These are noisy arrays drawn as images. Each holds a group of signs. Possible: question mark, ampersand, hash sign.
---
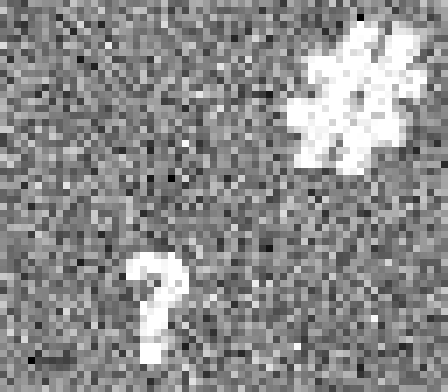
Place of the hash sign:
top right
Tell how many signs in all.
2
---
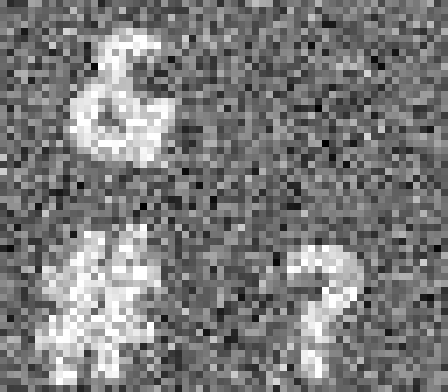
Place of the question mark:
bottom right
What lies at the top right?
nothing
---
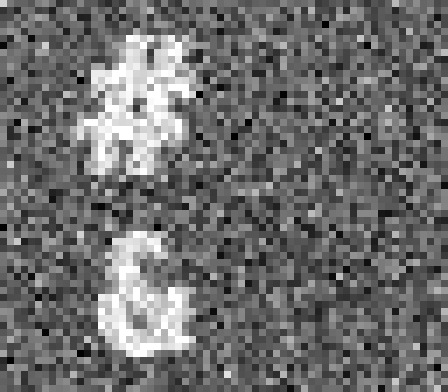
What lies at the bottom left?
ampersand
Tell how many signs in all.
2
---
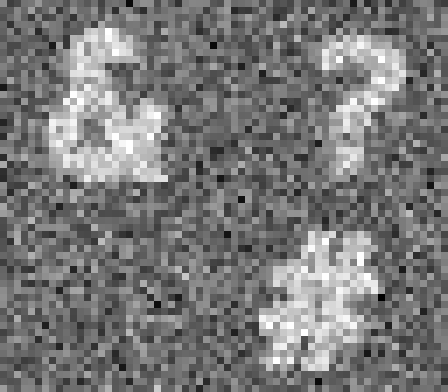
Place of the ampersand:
top left
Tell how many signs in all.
3
